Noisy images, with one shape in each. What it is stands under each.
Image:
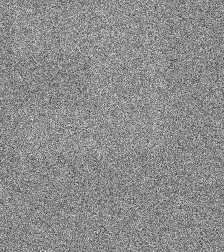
light square with a notch
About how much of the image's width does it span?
two thirds
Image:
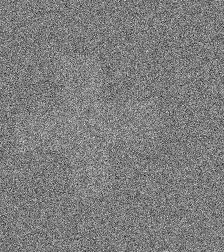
light cross
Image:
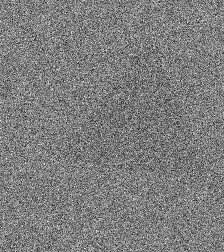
dark triangle
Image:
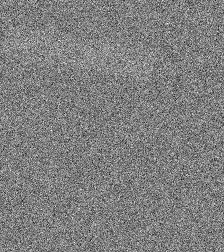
light bar
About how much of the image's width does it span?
two thirds
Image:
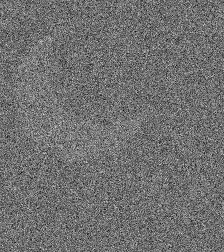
light crescent
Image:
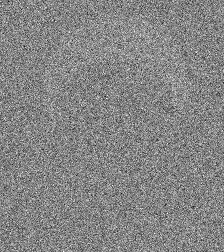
light crescent
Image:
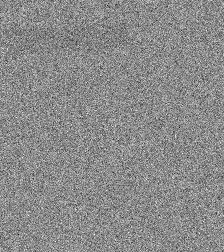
dark bar
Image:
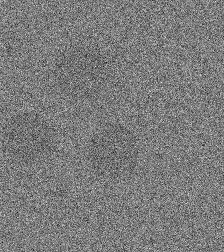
dark three dots
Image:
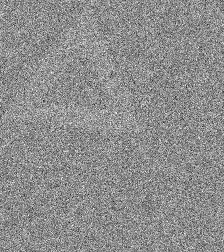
light triangle frame
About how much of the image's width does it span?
two thirds
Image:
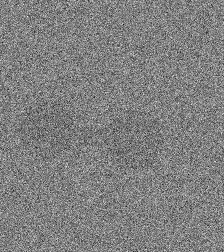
dark dumbbell
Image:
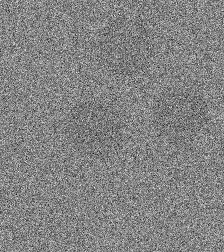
dark three dots
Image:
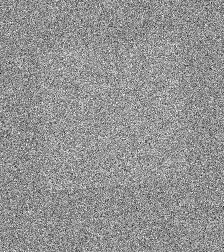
light square
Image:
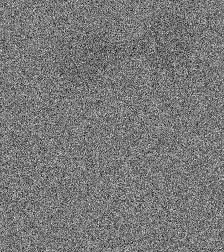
dark dumbbell
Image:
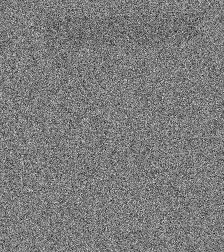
dark bar
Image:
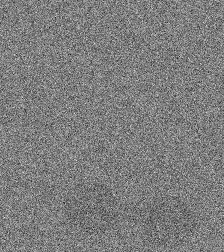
dark dumbbell
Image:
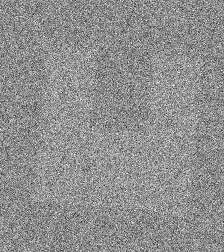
light square with a notch
